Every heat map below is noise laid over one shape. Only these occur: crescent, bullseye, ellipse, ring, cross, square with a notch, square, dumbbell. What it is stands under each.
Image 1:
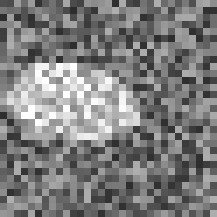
ellipse
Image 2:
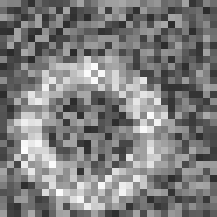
ring
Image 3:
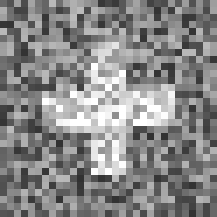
cross
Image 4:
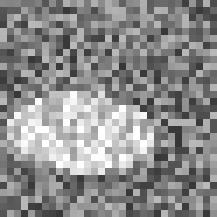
ellipse
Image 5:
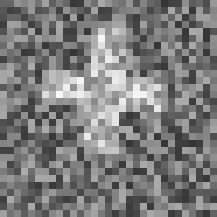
cross
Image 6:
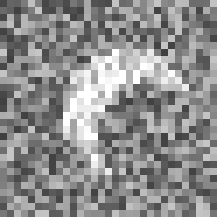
crescent
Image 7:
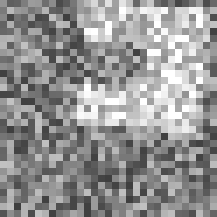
square with a notch
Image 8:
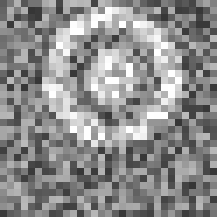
bullseye
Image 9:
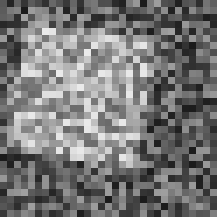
square
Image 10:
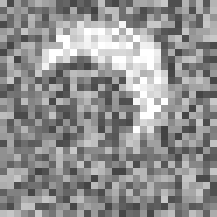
crescent
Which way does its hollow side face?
down and left
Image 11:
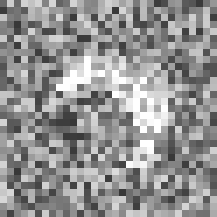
crescent
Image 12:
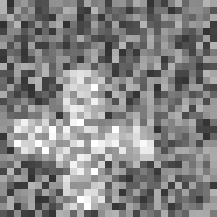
cross
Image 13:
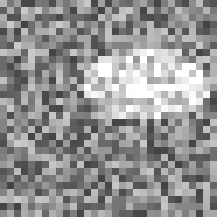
ellipse
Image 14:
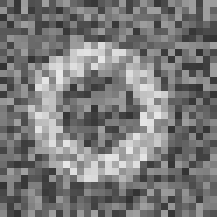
ring
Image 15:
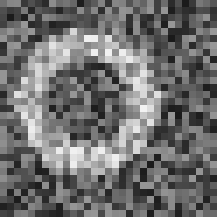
ring
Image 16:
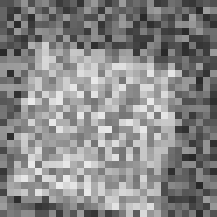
square
